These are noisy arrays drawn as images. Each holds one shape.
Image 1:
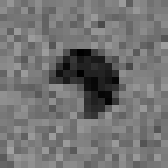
disc with a wedge cut out
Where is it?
centre
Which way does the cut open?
down and left
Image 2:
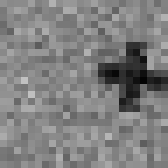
cross
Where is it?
middle right
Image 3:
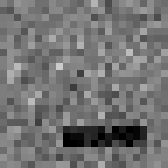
bar
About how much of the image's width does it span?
half
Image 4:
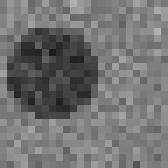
disc
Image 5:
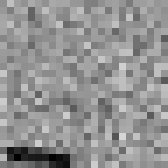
bar
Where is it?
bottom left
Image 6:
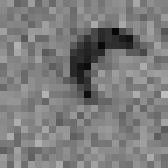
crescent
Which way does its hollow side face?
down and right
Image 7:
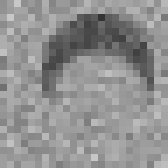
crescent
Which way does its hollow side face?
down
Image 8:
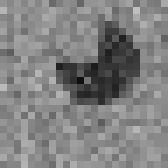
disc with a wedge cut out
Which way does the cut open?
up and left
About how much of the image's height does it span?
half
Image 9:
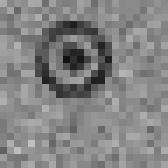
bullseye
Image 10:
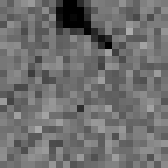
lollipop
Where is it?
top middle
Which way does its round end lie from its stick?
up and left
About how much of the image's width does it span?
a third
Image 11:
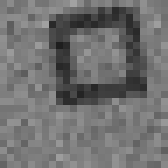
square frame
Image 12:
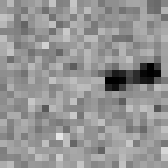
dumbbell
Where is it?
middle right
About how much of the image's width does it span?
a third
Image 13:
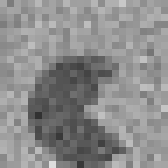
disc with a wedge cut out
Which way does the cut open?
right
